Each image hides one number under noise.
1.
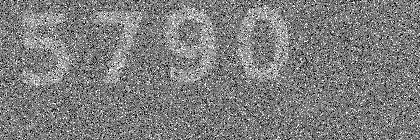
5790
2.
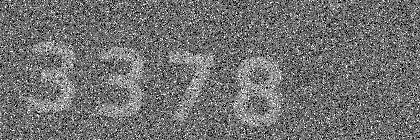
3378
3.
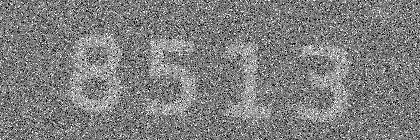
8513
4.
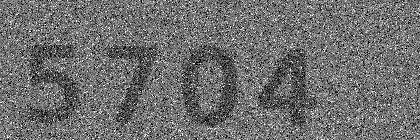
5704
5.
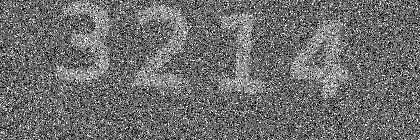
3214
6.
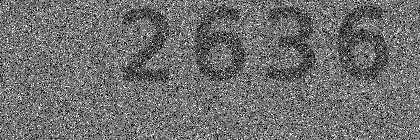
2636
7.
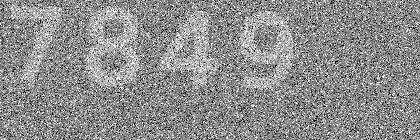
7849
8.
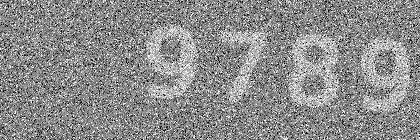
9789
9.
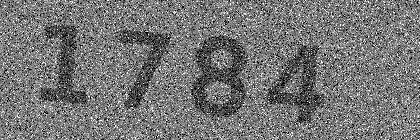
1784
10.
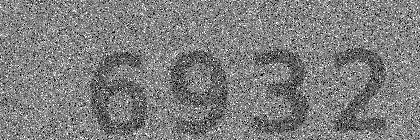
6932
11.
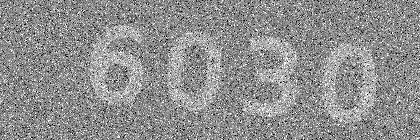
6030
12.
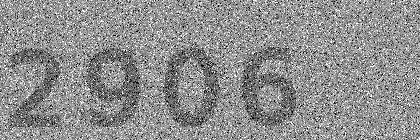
2906
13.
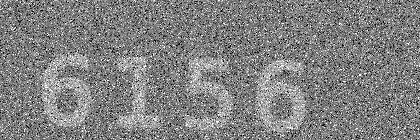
6156
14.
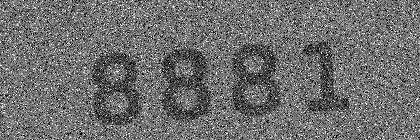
8881
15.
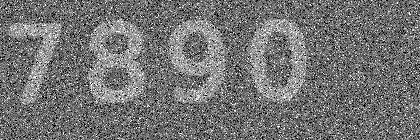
7890
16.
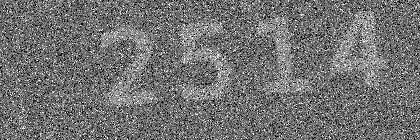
2514
